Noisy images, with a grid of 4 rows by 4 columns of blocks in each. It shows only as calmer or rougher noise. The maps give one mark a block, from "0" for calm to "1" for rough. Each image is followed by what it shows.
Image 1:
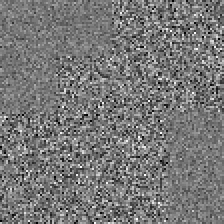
0 0 1 1
0 1 1 1
1 1 1 0
1 1 1 0
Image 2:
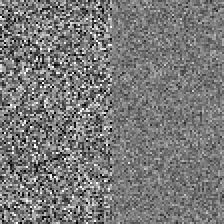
1 1 0 0
1 1 0 0
1 1 0 0
1 1 0 0
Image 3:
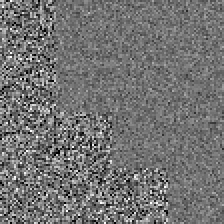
1 0 0 0
1 0 0 0
1 1 0 0
1 1 1 0
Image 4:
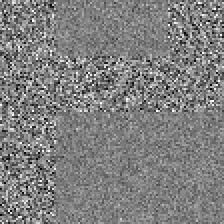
1 0 0 1
1 1 1 1
1 0 0 0
1 0 0 0
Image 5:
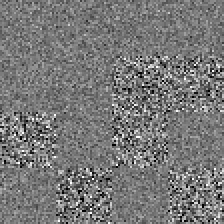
0 0 0 0
0 0 1 1
1 0 1 0
0 1 0 1
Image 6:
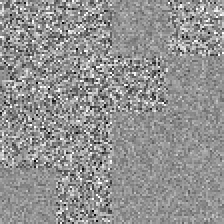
1 1 0 1
1 1 1 0
1 1 0 0
0 1 0 0
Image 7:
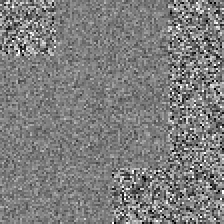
1 0 0 1
0 0 0 1
0 0 0 1
0 0 1 1
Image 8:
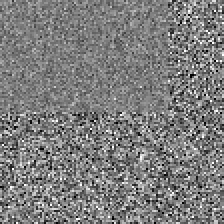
0 0 0 1
0 0 0 1
1 1 1 1
1 1 1 1
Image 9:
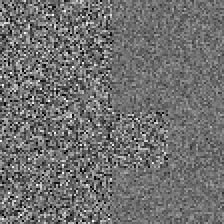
1 1 0 0
1 1 0 0
1 1 1 0
1 1 0 0
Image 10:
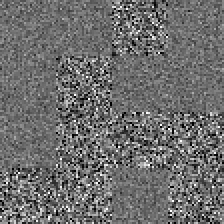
0 0 1 0
0 1 0 0
0 1 1 1
1 1 0 1
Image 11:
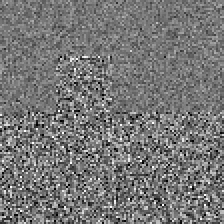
0 0 0 0
0 1 0 0
1 1 1 1
1 1 1 1
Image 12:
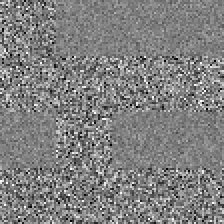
1 0 0 0
1 1 1 1
0 1 0 0
1 1 1 1
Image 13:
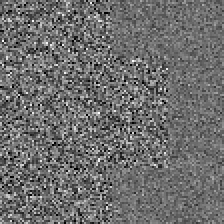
1 1 0 0
1 1 1 0
1 1 1 0
1 1 0 0
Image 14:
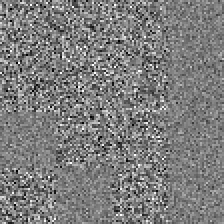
1 1 1 0
1 1 1 0
0 1 1 0
1 0 1 0
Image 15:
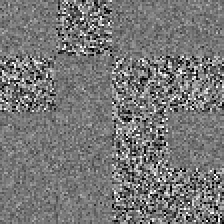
0 1 0 0
1 0 1 1
0 0 1 0
0 0 1 1
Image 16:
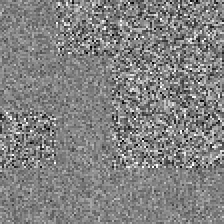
0 1 1 1
0 0 1 1
1 0 1 1
0 0 0 0
